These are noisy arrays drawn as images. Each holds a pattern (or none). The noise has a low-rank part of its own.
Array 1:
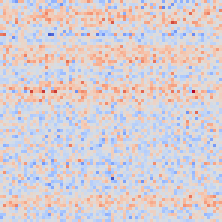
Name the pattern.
bands of rows
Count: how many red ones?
4
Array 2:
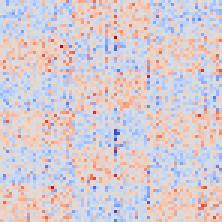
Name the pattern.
a checkerboard
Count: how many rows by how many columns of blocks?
6 by 3
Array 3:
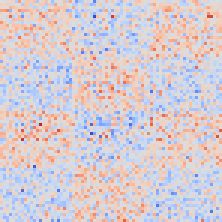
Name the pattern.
a checkerboard
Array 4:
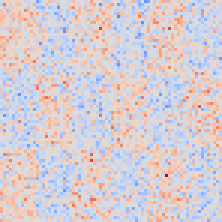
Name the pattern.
a checkerboard
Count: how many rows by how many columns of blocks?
3 by 6
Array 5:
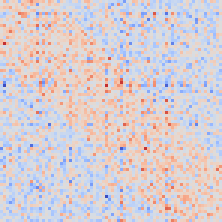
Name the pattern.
a diagonal band
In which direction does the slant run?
top left to bottom right
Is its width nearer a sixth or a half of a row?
a half
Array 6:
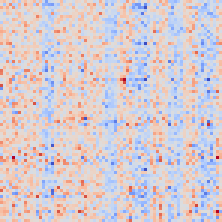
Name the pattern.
bands of columns
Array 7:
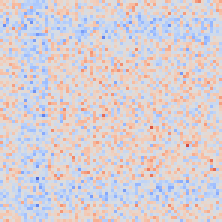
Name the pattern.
bands of rows crossing bands of columns
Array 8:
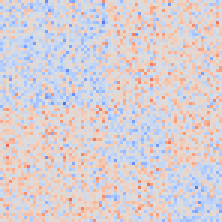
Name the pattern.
blocks along the diagonal
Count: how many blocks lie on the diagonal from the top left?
3
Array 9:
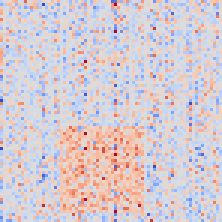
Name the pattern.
one block
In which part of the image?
bottom middle
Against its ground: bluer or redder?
redder
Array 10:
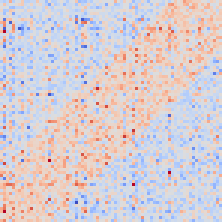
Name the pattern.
a diagonal band
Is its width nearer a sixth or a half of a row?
a half
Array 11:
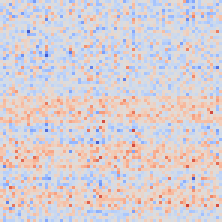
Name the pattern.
bands of rows
